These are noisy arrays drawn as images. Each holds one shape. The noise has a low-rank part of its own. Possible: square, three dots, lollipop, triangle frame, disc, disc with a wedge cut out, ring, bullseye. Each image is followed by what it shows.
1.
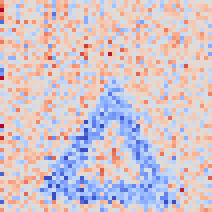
triangle frame
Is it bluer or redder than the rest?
bluer
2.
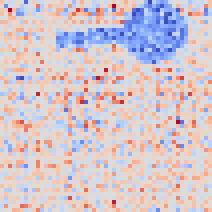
lollipop
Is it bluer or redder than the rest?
bluer
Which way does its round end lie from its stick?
right
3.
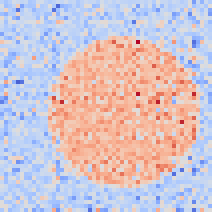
disc
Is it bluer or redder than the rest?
redder
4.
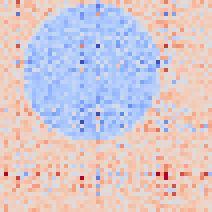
disc
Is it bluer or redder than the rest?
bluer
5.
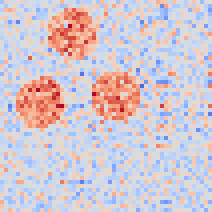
three dots
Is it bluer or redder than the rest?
redder
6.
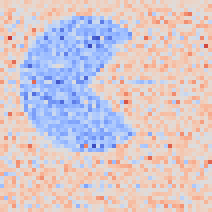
disc with a wedge cut out
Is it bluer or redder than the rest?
bluer
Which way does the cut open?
right
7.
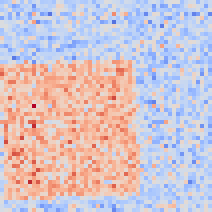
square
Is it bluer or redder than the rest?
redder
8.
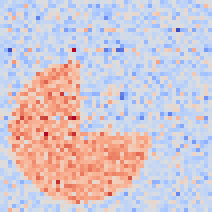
disc with a wedge cut out
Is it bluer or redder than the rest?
redder
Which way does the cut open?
up and right
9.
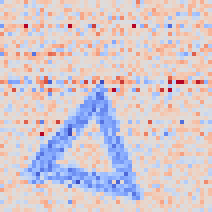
triangle frame
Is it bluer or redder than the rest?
bluer
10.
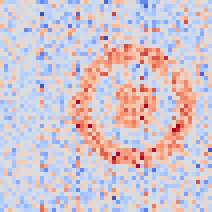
bullseye
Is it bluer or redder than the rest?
redder
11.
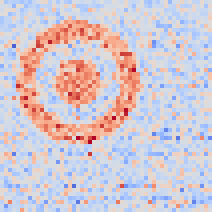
bullseye
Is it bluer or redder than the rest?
redder
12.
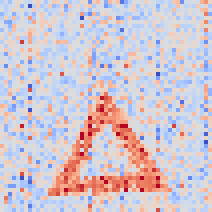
triangle frame
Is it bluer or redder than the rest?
redder
